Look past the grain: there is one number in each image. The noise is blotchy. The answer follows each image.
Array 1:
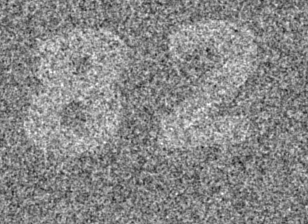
82
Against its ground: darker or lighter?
lighter
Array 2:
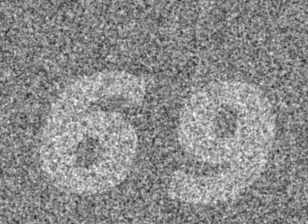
69
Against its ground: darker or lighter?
lighter
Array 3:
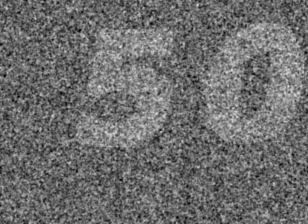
50
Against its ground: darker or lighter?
lighter
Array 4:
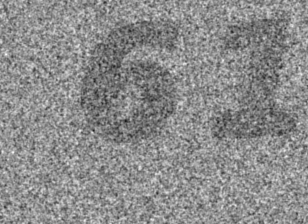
61
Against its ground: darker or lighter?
darker
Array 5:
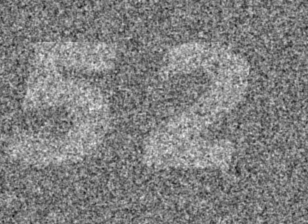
52
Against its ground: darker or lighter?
lighter
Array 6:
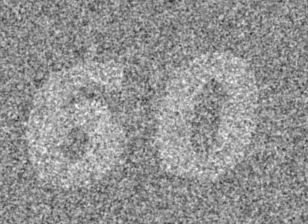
60
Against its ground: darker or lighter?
lighter
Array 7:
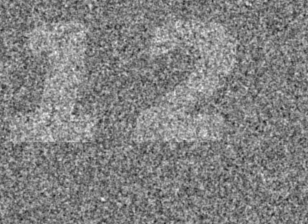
12
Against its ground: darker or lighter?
lighter
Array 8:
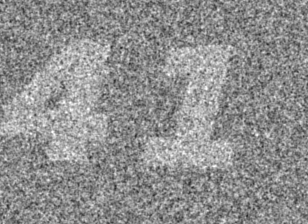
41
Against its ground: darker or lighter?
lighter
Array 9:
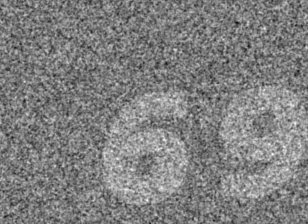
69
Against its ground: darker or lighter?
lighter
